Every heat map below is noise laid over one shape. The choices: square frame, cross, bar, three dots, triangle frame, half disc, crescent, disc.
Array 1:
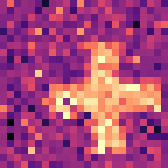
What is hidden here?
light cross
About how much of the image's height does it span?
two thirds
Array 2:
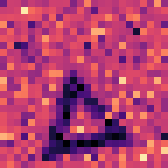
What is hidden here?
dark triangle frame
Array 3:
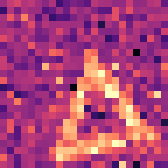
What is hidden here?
light triangle frame
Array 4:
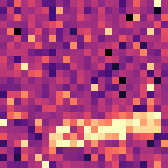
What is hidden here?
light bar
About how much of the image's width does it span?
two thirds
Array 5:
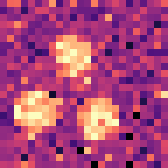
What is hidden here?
light three dots
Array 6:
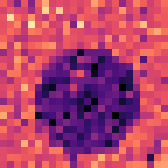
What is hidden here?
dark disc
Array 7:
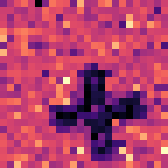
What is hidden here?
dark cross
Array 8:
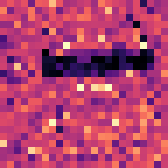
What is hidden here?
dark bar
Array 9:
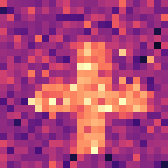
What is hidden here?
light cross
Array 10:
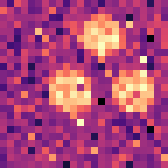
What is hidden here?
light three dots
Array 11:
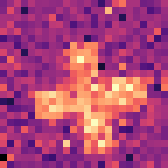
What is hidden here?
light cross
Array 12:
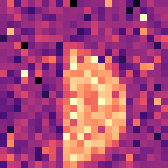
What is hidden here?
light half disc
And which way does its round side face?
right
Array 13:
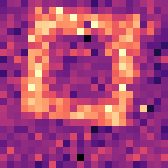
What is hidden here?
light square frame
